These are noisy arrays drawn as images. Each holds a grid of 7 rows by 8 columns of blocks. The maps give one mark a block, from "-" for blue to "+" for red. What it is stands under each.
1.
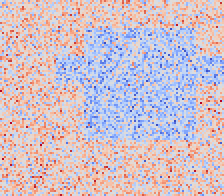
+ + + + + + + +
+ + + - - - - +
+ + - - - - - -
+ + + - - - - +
+ + + - - - - +
+ + + + + + + +
+ + + + + + + +
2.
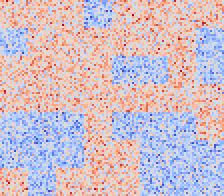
+ + + - + + + +
- + + + + + + -
+ + + + - - + -
+ + + + + + + +
- - - + - - - +
- - - + + - - -
+ - + + + - - -
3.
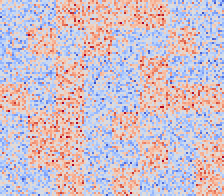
- - + + + + - -
- + - + - - + -
- - + - - + - -
+ - + - - + + +
- + + - + - - -
- + + - - + - +
- - + - + - - +
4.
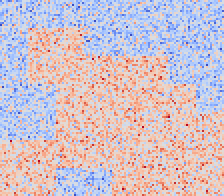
- - - - - - - -
- + + - - - - -
- + + + + + - -
- - + + + + + -
- - + + + + + +
+ + + + + + + +
+ + - - + + + +
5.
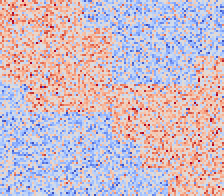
+ + + - - - - -
+ + + + - - - -
+ + + + - - - +
- + + + + + + +
- - - - + + + +
- - - - - + + +
- - - - - - + +
